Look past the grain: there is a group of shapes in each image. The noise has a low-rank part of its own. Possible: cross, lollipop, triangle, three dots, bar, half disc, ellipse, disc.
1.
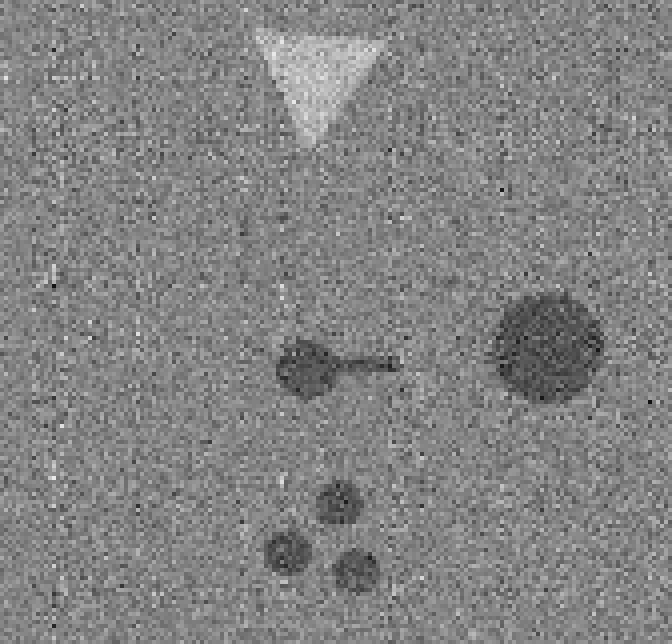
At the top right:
nothing
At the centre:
lollipop
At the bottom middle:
three dots
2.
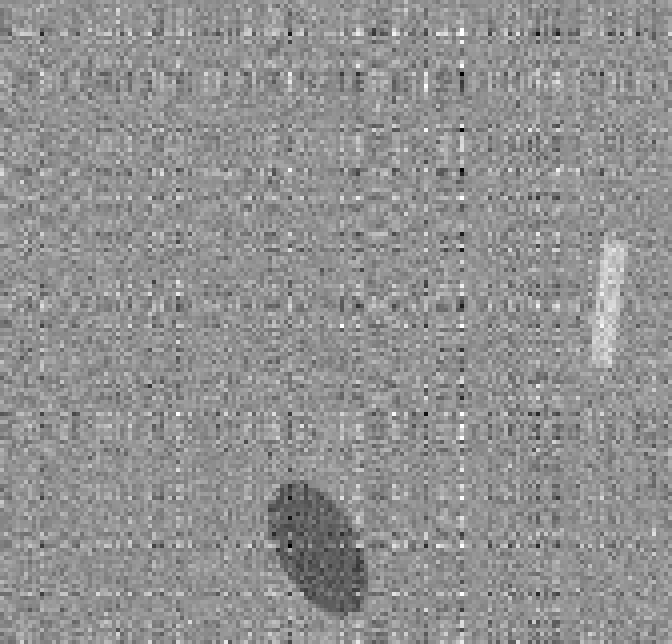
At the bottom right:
nothing
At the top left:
nothing
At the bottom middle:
ellipse
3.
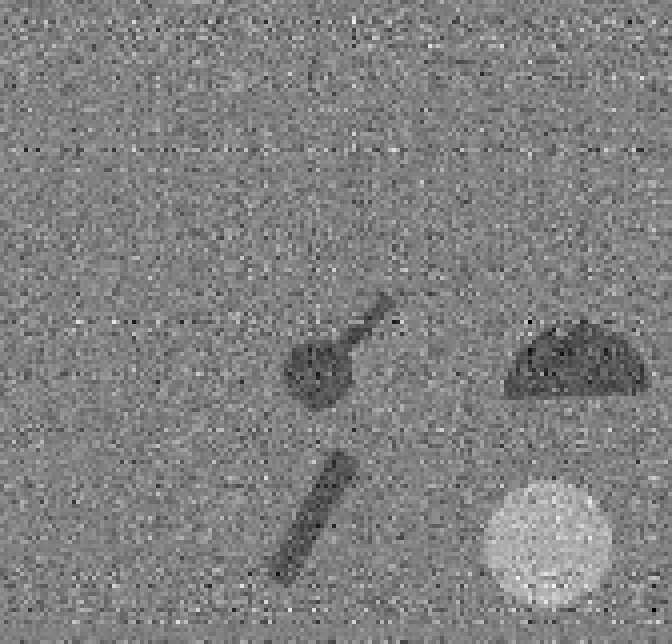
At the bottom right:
disc
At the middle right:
half disc
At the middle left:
nothing
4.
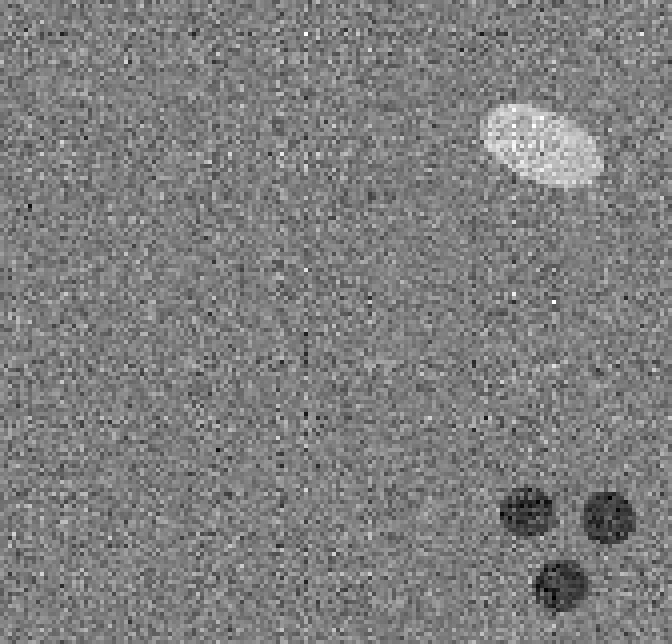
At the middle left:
nothing
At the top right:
ellipse
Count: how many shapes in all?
2
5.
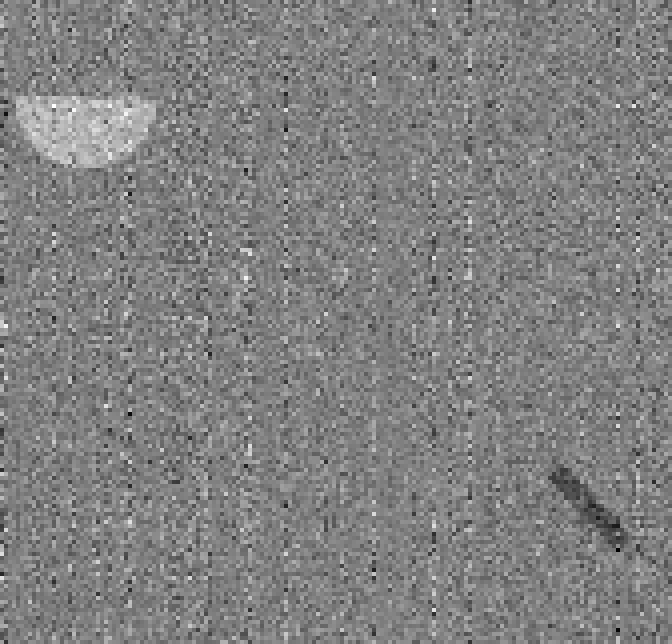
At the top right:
nothing
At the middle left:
nothing
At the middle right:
nothing
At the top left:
half disc
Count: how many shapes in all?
2
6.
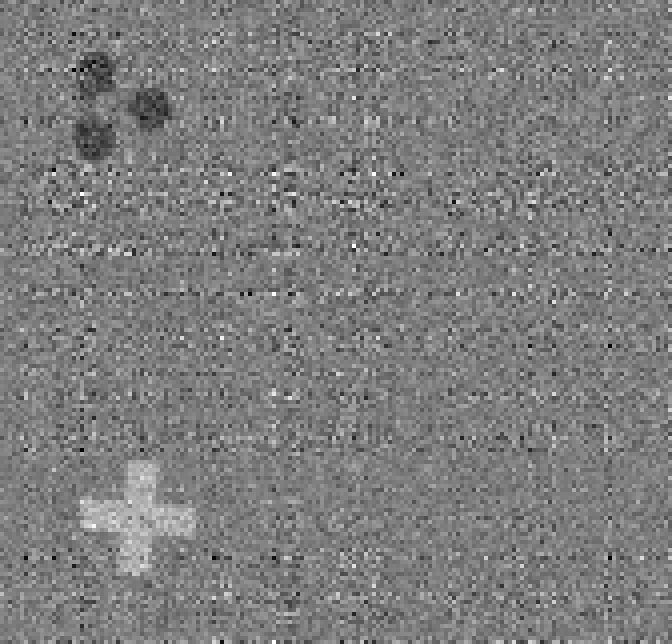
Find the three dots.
top left
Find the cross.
bottom left
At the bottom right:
nothing
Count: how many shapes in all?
2
